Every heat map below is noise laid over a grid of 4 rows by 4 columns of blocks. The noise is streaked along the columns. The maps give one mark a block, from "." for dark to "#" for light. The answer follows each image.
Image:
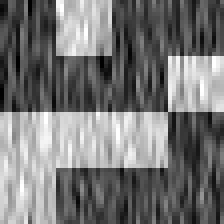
. # . .
. . . #
# # # .
# . . .
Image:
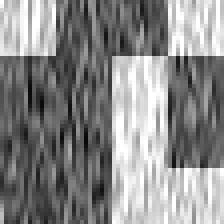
# . . #
. . # .
. . # .
. . # #
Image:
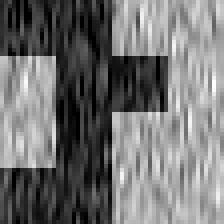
. . # #
# . . #
# . # #
. . # #
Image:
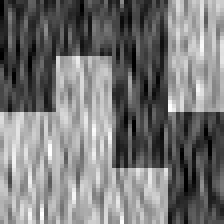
. . . #
. # . #
# # . .
# # # .
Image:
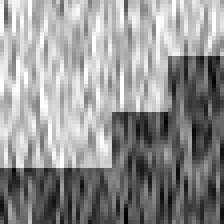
# # # #
# # # .
# # . .
. . . .
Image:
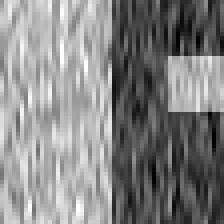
# # . .
# # . #
# # . .
# # . .
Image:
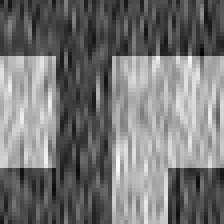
. . . .
# . # #
# . # #
. . # .
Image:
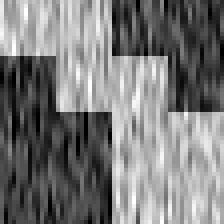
# # . .
. # # .
. . # #
. . # #
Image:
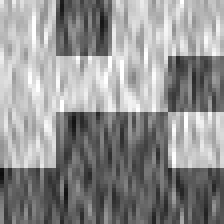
# . # #
# # # .
# . . #
. . . .
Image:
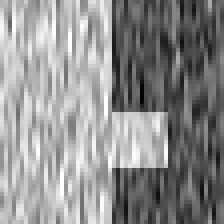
# # . .
# # . .
# # # .
# # . .
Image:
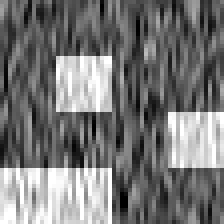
. . . .
. # . .
. . . #
# # . .
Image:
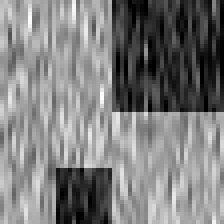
# # . .
# # . .
# # # #
# . # #
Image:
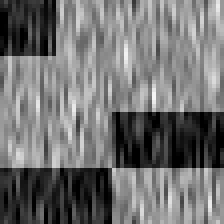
. # # #
# # # #
# # . .
. . # #
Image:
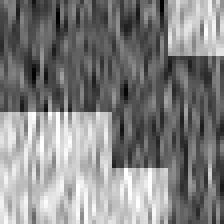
. . . #
. . . .
# # . .
# # # .
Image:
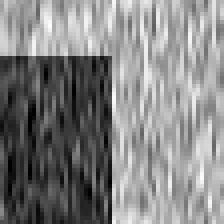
# # # #
. . # #
. . # #
. . # #
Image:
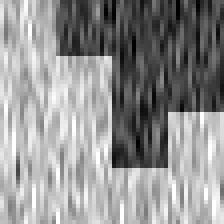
# . . .
# # . .
# # . #
# # # #
